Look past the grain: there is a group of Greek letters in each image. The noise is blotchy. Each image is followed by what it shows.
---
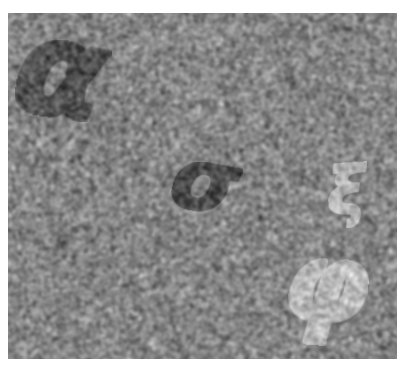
top left: dark alpha; centre: dark sigma; middle right: light xi; bottom right: light phi
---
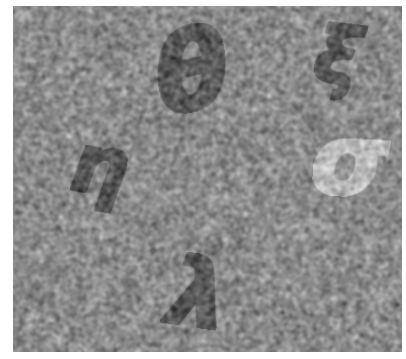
top middle: dark theta; top right: dark xi; middle left: dark eta; middle right: light sigma; bottom middle: dark lambda
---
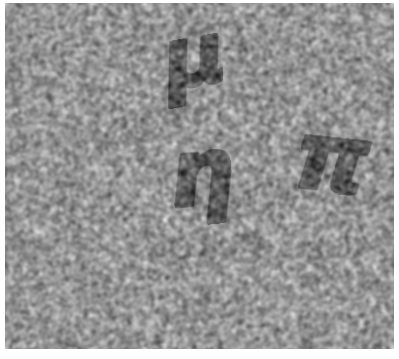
top middle: dark mu; centre: dark eta; middle right: dark pi
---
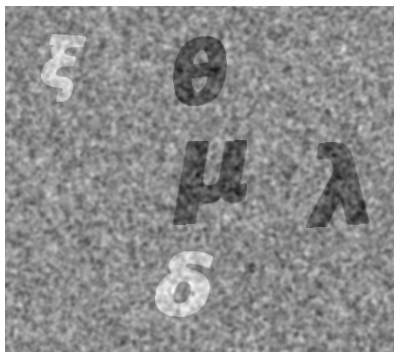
top left: light xi; top middle: dark theta; centre: dark mu; middle right: dark lambda; bottom middle: light delta
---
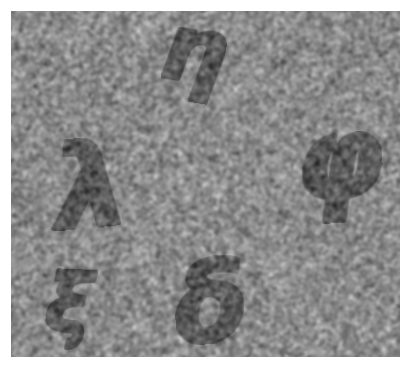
top middle: dark eta; middle left: dark lambda; middle right: dark phi; bottom left: dark xi; bottom middle: dark delta
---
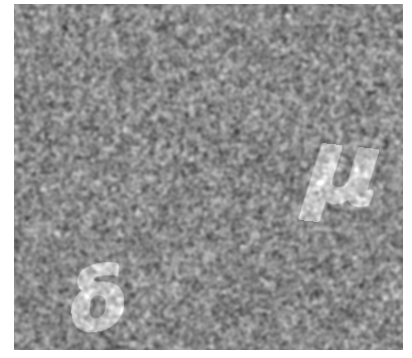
middle right: light mu; bottom left: light delta
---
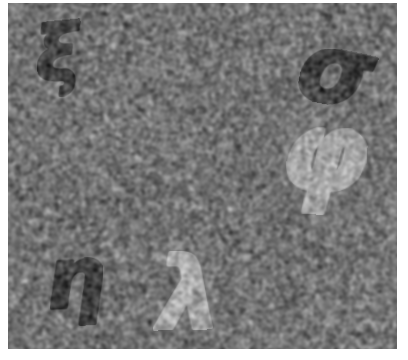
top left: dark xi; top right: dark sigma; middle right: light phi; bottom left: dark eta; bottom middle: light lambda
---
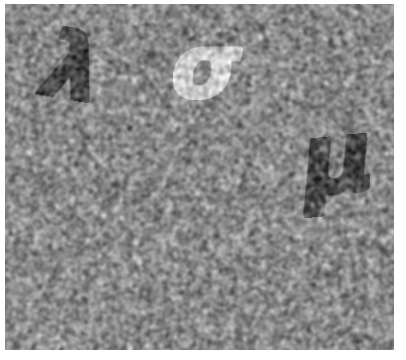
top left: dark lambda; top middle: light sigma; middle right: dark mu
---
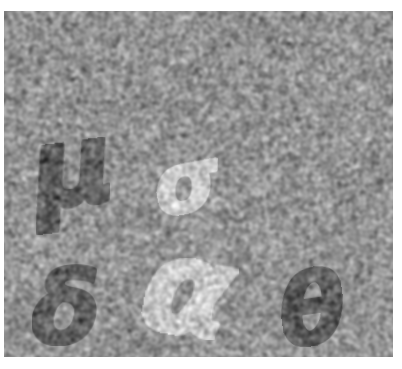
middle left: dark mu; centre: light sigma; bottom left: dark delta; bottom middle: light alpha; bottom right: dark theta
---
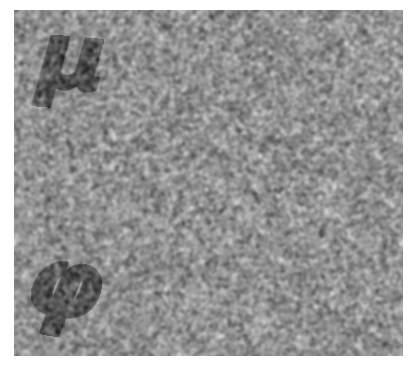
top left: dark mu; bottom left: dark phi
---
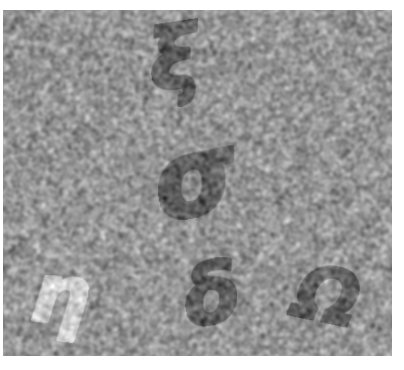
top middle: dark xi; centre: dark sigma; bottom left: light eta; bottom middle: dark delta; bottom right: dark omega
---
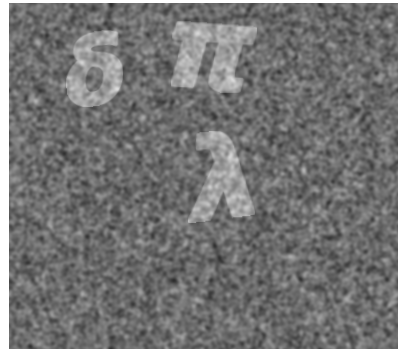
top left: light delta; top middle: light pi; centre: light lambda
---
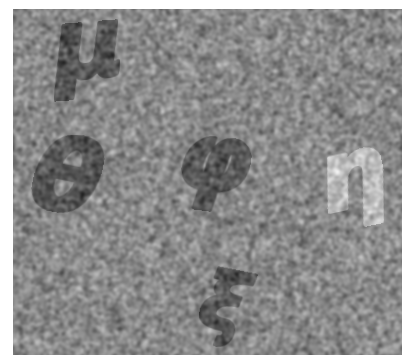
top left: dark mu; middle left: dark theta; centre: dark phi; middle right: light eta; bottom middle: dark xi
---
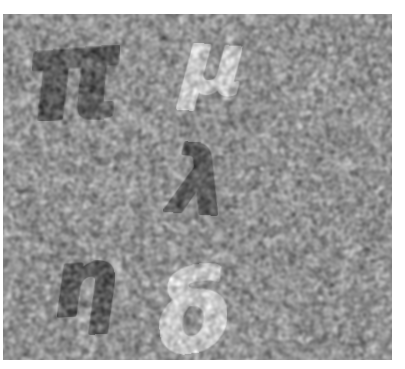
top left: dark pi; top middle: light mu; centre: dark lambda; bottom left: dark eta; bottom middle: light delta
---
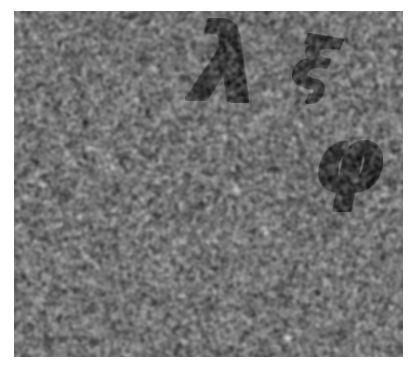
top middle: dark lambda; top right: dark xi; middle right: dark phi
